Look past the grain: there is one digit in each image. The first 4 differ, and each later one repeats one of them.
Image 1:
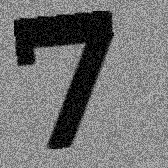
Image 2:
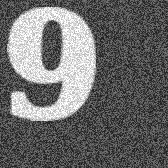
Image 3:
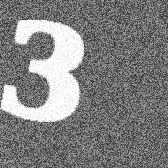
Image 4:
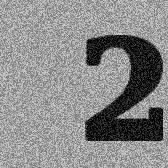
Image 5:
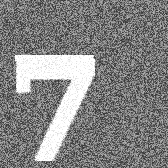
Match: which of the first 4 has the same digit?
1
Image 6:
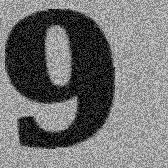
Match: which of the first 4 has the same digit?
2
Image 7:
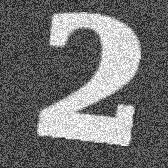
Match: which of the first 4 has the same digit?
4
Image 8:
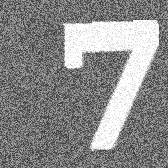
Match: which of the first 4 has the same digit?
1
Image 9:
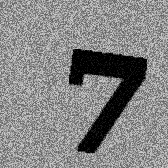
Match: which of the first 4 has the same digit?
1
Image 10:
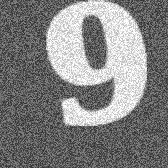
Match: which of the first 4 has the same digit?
2
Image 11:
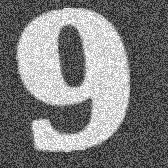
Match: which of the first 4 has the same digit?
2
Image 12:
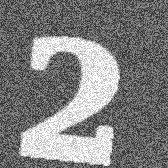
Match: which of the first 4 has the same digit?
4
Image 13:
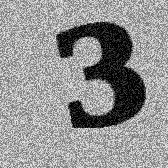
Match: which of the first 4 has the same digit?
3
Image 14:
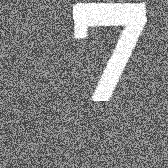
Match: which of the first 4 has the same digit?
1
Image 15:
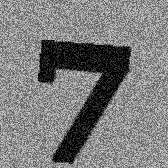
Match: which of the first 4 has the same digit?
1
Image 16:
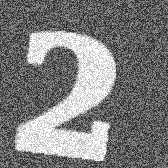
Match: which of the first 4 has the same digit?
4
